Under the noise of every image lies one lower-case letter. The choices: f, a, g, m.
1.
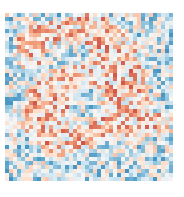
red a
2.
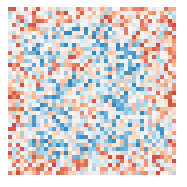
blue a
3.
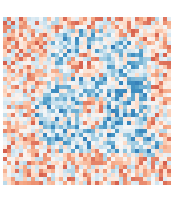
blue a
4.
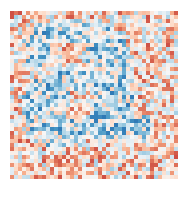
blue a
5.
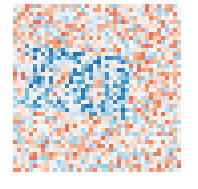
blue m
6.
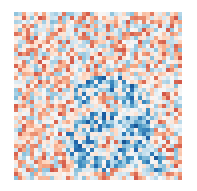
blue a
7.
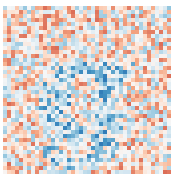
blue g
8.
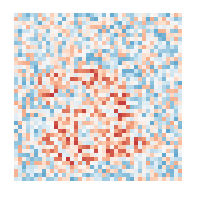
red a
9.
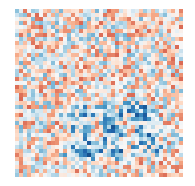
blue m
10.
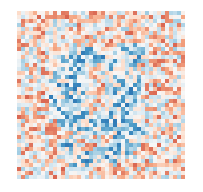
blue g
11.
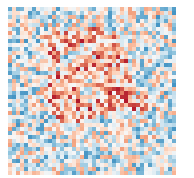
red a
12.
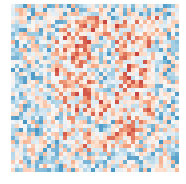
red g
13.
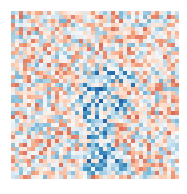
blue f
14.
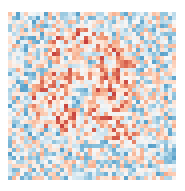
red a
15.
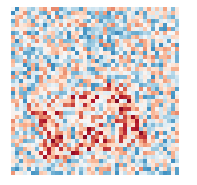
red m
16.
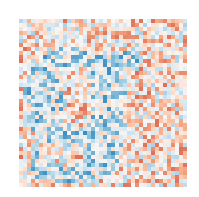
blue g
